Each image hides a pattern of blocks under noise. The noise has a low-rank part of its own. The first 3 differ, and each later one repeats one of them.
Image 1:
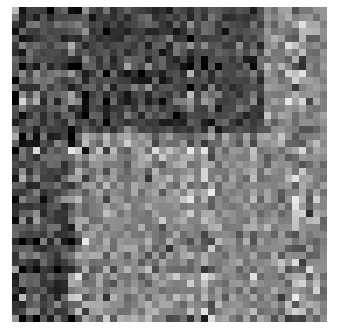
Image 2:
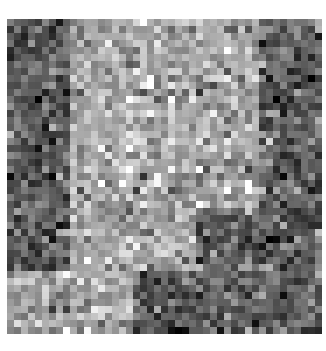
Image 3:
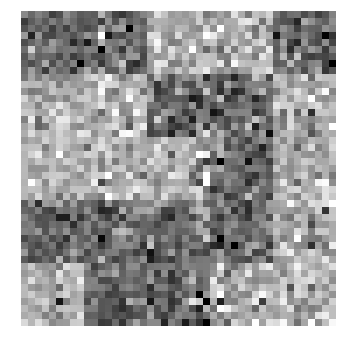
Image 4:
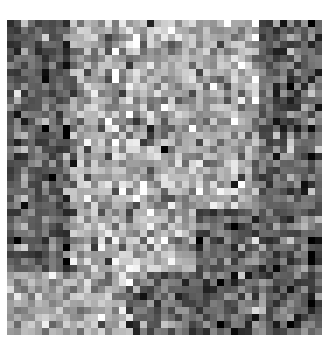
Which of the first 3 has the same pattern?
2
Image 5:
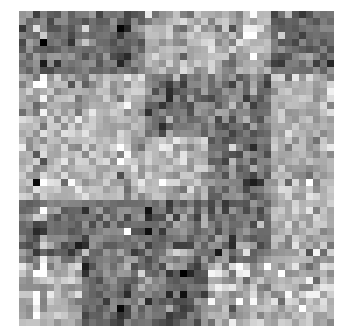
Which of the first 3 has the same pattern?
3
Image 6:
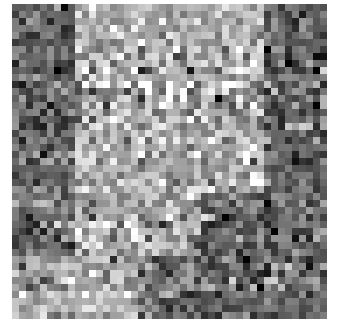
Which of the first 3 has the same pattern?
2
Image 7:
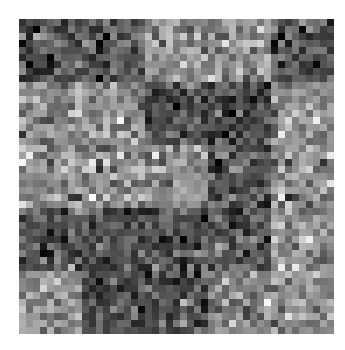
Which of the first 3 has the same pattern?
3
